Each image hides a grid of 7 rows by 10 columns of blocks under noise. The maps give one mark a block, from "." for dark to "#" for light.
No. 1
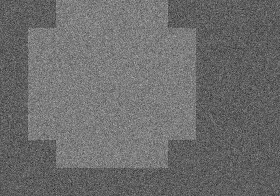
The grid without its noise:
. . # # # # . . . .
. # # # # # # . . .
. # # # # # # . . .
. # # # # # # . . .
. # # # # # # . . .
. . # # # # . . . .
. . . . . . . . . .
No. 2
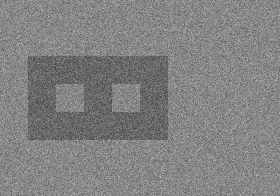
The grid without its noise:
# # # # # # # # # #
# # # # # # # # # #
# . . . . . # # # #
# . # . # . # # # #
# . . . . . # # # #
# # # # # # # # # #
# # # # # # # # # #
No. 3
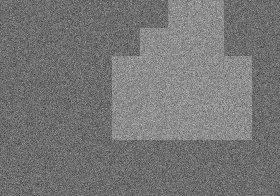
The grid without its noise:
. . . . . . # # . .
. . . . . # # # . .
. . . . # # # # # .
. . . . # # # # # .
. . . . # # # # # .
. . . . . . . . . .
. . . . . . . . . .
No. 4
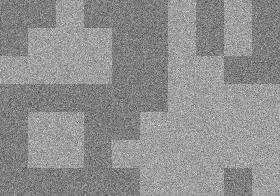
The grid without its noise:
. . # . . . # . # .
. # # # . . # . # .
# # # # . . # # . .
. . . . . . # # # #
. # # . . # # # # #
. # # . # # # # # #
. . . . . # # # . #
